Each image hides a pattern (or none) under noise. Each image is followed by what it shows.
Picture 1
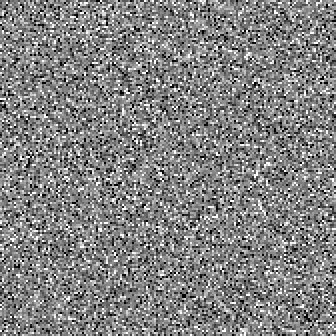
only noise
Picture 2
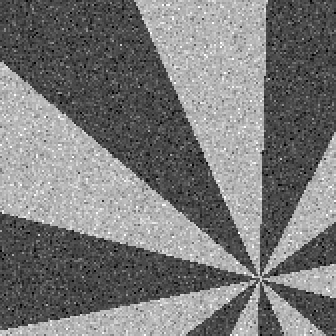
spokes from one point
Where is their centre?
bottom right
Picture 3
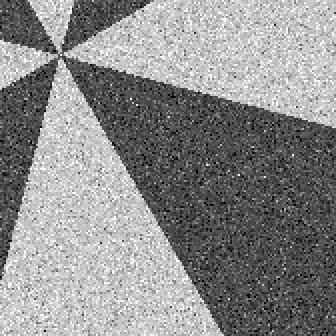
spokes from one point
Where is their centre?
top left
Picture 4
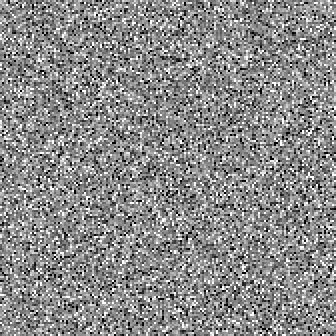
only noise
